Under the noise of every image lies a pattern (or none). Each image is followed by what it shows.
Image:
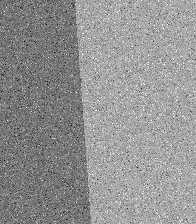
a sharp edge
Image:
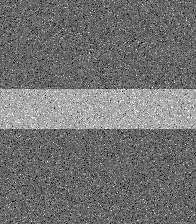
one horizontal stripe
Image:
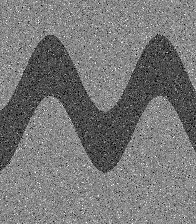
a wavy band
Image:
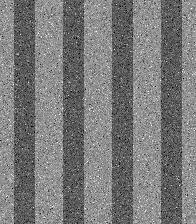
vertical stripes
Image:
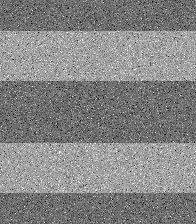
horizontal stripes
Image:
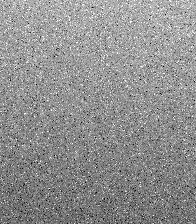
a smooth slope
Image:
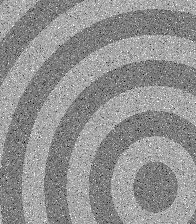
rings round one point
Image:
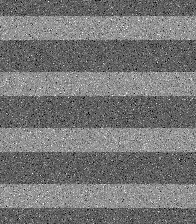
horizontal stripes
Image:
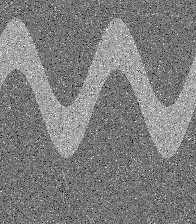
a wavy band
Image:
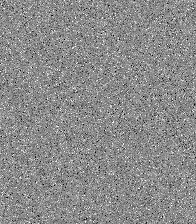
only noise
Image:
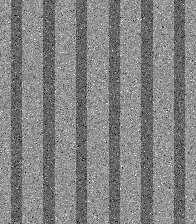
vertical stripes
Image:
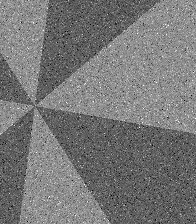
spokes from one point
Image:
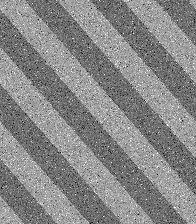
diagonal stripes
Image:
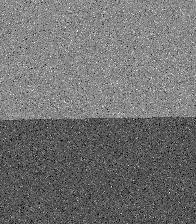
a sharp edge
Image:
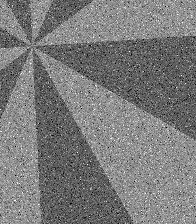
spokes from one point
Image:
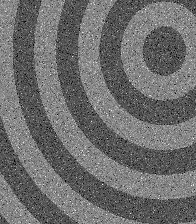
rings round one point
